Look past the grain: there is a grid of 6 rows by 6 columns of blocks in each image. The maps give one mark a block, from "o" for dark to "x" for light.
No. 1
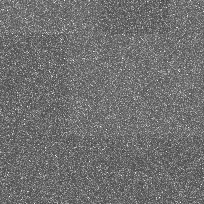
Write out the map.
xxxoox
ooxxxx
ooxxxx
ooxxxx
oooooo
oooooo
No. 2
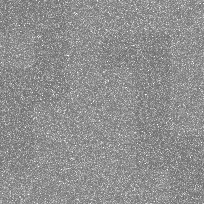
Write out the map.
ooxxxx
xoxoox
ooxxox
oxxxox
oxxxoo
xxxxxo
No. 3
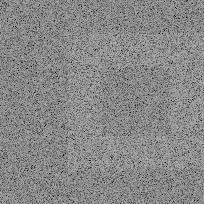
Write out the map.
oooooo
ooxxxx
ooxoox
ooxoox
ooxxxx
oooooo
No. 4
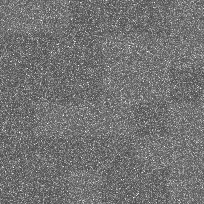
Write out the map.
xxooox
oooxxx
oooxxo
oxxxox
ooooxx
ooxoox
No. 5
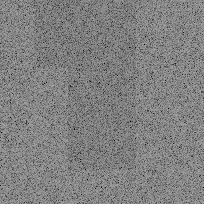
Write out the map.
xoooxx
xoooxx
xxooxx
xxooxx
xxooxx
xxxxxx
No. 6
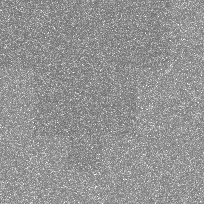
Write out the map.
ooooox
ooooox
xoooxx
xoooxx
xxoxxx
xxxxxx
